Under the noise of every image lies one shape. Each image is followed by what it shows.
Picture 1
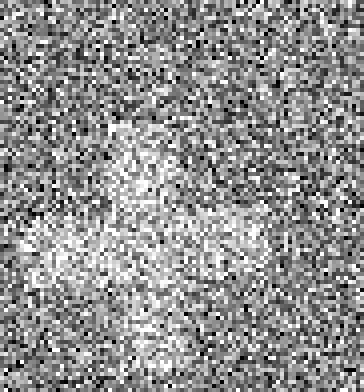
light cross
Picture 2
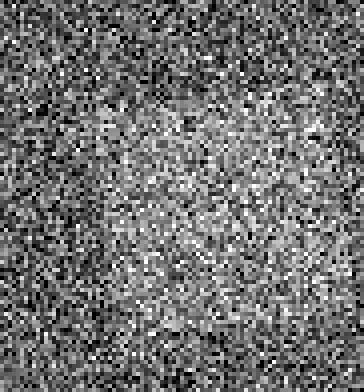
light square
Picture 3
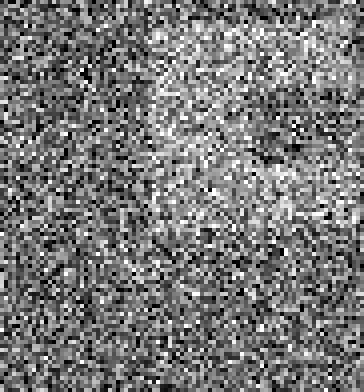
light square with a notch
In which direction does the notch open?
right
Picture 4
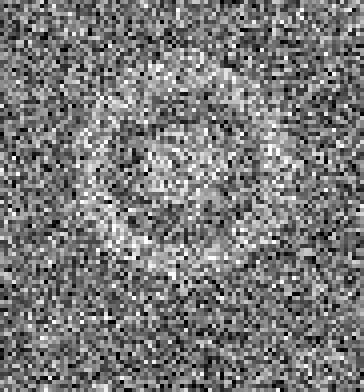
light bullseye
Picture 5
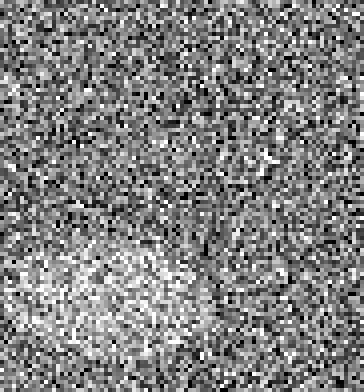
light ellipse
